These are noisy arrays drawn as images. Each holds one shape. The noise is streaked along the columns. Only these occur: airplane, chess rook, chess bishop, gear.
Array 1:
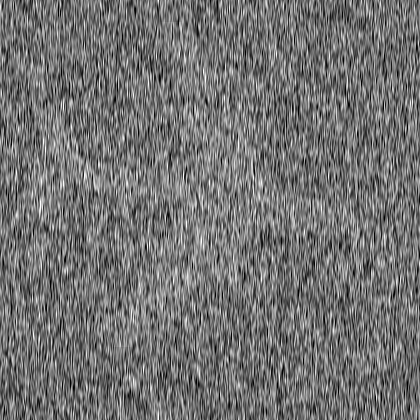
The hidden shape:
airplane
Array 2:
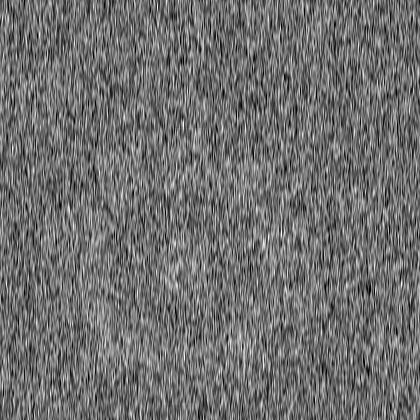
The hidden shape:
gear
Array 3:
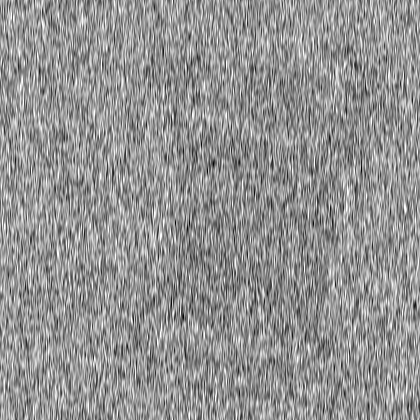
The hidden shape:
chess rook
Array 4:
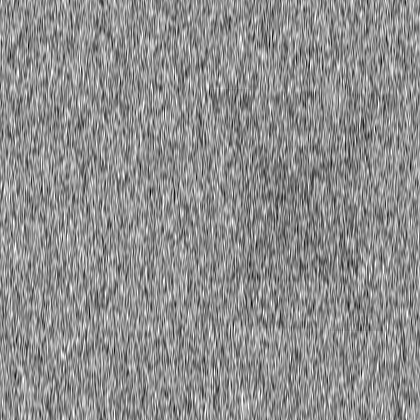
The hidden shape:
chess rook
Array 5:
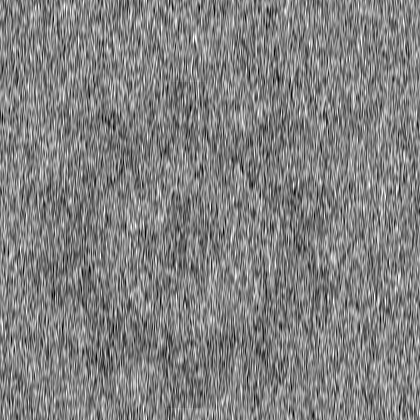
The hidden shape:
gear
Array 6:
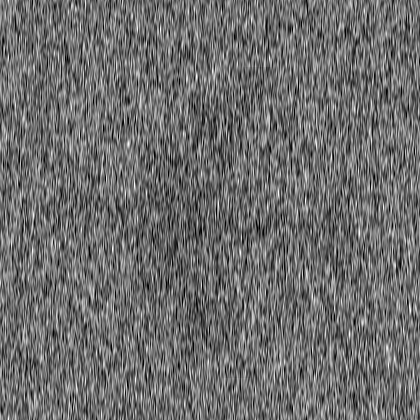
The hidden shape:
airplane
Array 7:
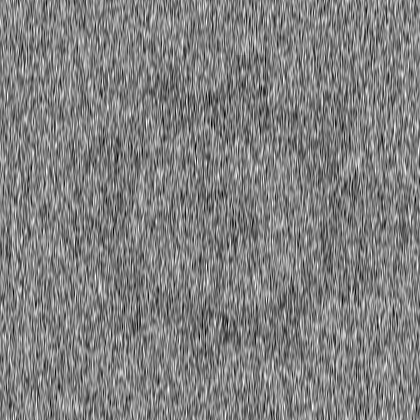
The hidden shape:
gear
